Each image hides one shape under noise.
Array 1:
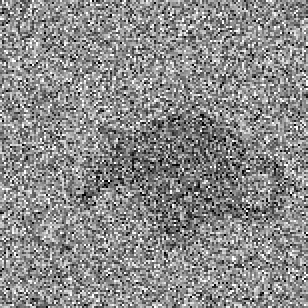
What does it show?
dark teapot
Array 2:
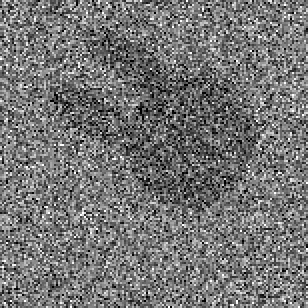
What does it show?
dark rabbit's head
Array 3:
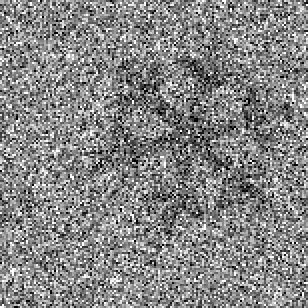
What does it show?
dark snowflake
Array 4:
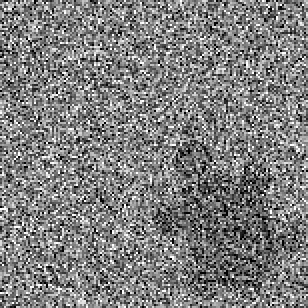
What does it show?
dark turtle
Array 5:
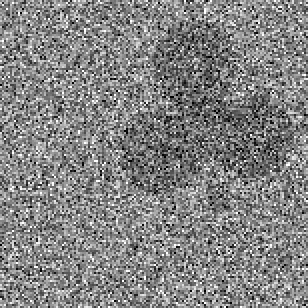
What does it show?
dark club
